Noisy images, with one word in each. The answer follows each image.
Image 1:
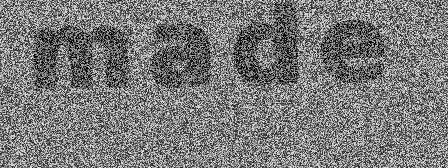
made
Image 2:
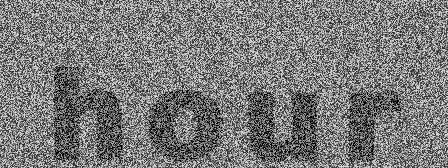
hour
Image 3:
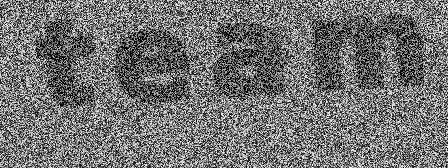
team
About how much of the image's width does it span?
nearly all
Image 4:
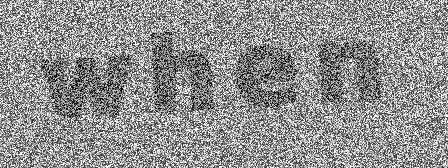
when
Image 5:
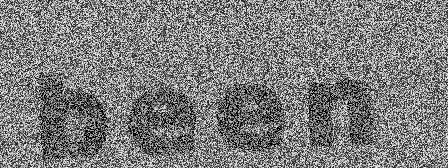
been
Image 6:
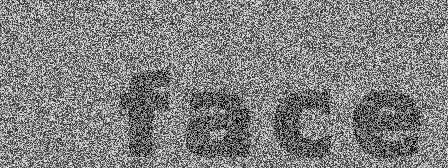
face
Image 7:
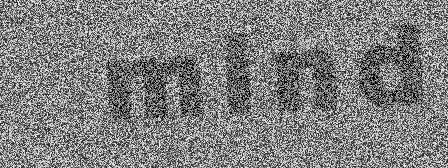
mind
